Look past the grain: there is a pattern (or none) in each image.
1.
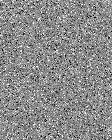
only noise
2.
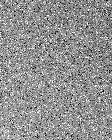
a smooth slope
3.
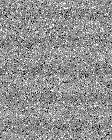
horizontal stripes
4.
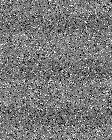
horizontal stripes
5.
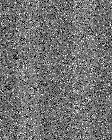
vertical stripes
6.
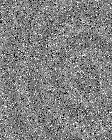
rings round one point
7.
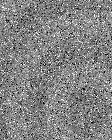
rings round one point
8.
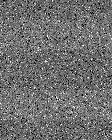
horizontal stripes
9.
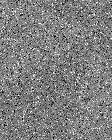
spokes from one point
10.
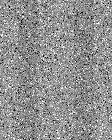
vertical stripes
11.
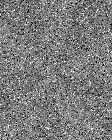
spokes from one point
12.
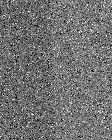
a sharp edge
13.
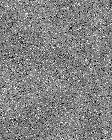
spokes from one point
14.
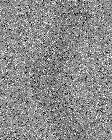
a wavy band
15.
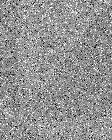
spokes from one point
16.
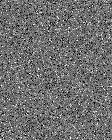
only noise
